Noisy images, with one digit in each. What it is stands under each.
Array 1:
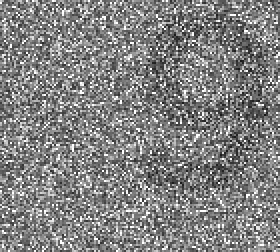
9
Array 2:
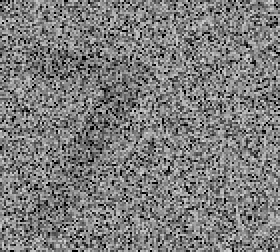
7
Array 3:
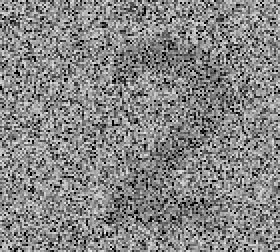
2
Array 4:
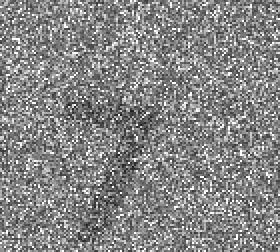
7
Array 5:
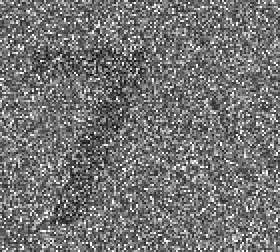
7
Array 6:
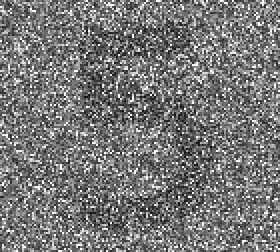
5
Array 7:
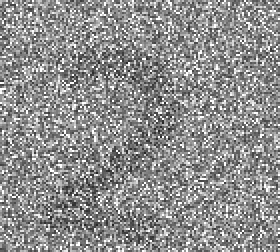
2
